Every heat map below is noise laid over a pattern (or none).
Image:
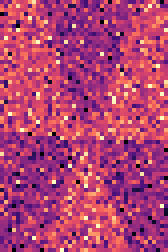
spokes from one point
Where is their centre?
centre
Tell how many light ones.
3
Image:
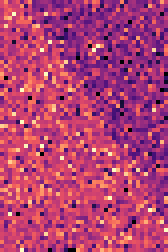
a sharp edge
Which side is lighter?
bottom left
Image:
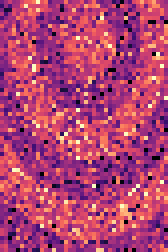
rings round one point
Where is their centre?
top middle
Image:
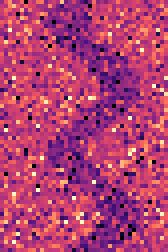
a wavy band
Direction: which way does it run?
top to bottom
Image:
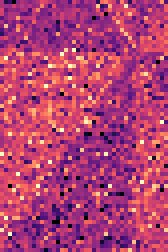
spokes from one point
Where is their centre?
top right
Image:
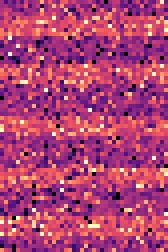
horizontal stripes
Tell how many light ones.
5
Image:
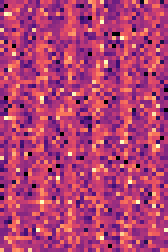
vertical stripes
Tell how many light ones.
6
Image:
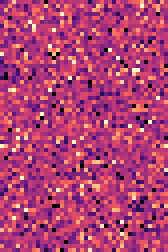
only noise
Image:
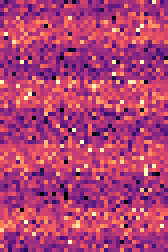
horizontal stripes
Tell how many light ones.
4
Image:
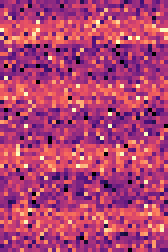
horizontal stripes
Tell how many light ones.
4
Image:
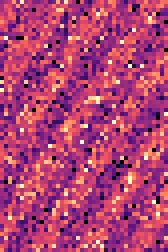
diagonal stripes
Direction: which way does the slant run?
bottom left to top right
